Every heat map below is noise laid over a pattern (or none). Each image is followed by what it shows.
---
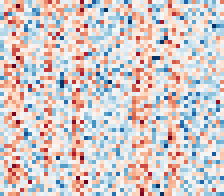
bands of columns
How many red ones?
5
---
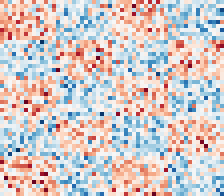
a checkerboard
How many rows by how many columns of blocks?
5 by 4
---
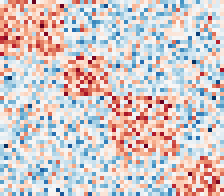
blocks along the diagonal
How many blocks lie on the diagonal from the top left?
4
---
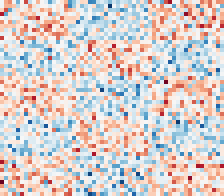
a checkerboard
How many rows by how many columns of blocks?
5 by 3
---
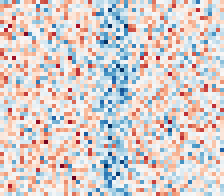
one band of columns
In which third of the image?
middle
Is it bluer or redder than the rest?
bluer
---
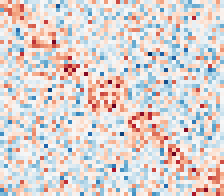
blocks along the diagonal
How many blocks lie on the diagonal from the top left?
7
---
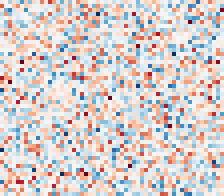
only noise
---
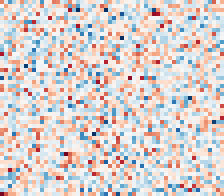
only noise
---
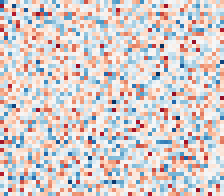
only noise
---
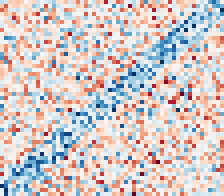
a diagonal band
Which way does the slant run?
bottom left to top right
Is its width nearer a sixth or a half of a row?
a sixth
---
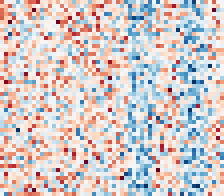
bands of columns
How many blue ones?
2
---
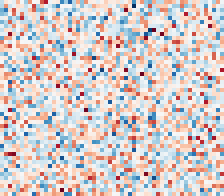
only noise
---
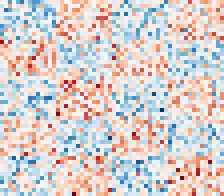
a checkerboard
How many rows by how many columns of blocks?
5 by 4
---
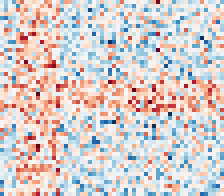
bands of rows crossing bands of columns
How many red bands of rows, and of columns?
1 and 1
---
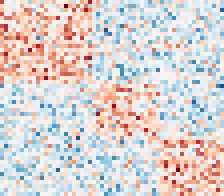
blocks along the diagonal
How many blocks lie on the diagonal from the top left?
3
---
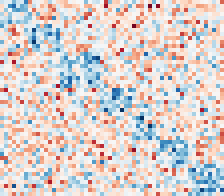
blocks along the diagonal
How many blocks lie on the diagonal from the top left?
7
